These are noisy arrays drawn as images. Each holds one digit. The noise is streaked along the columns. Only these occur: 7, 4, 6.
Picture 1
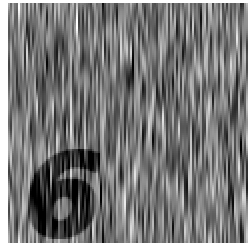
6
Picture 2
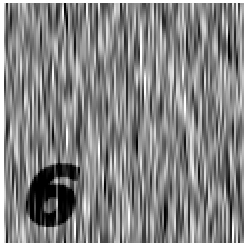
6
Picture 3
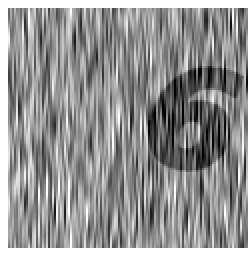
6
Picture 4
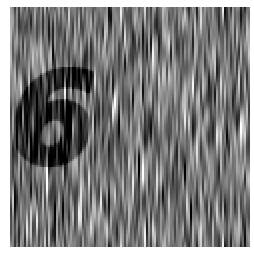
6
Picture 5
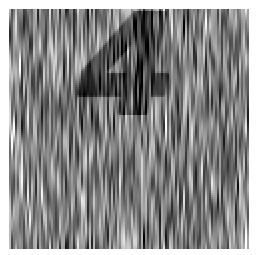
4
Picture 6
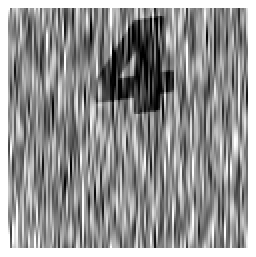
4
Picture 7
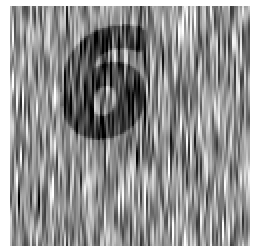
6
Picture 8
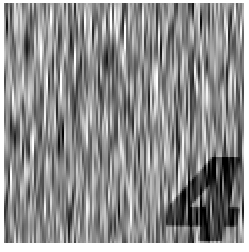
4
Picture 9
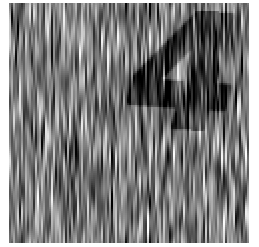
4
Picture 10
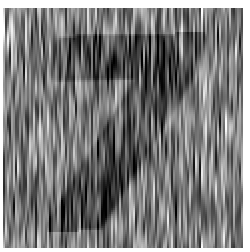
7
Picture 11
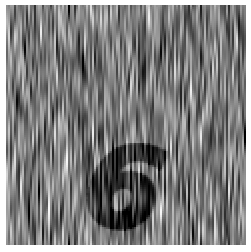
6
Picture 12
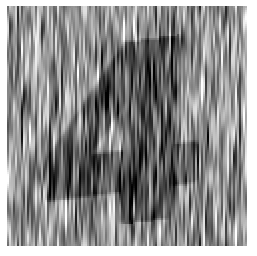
4
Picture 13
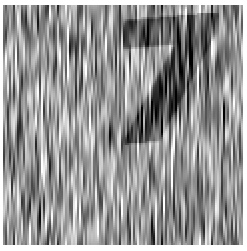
7
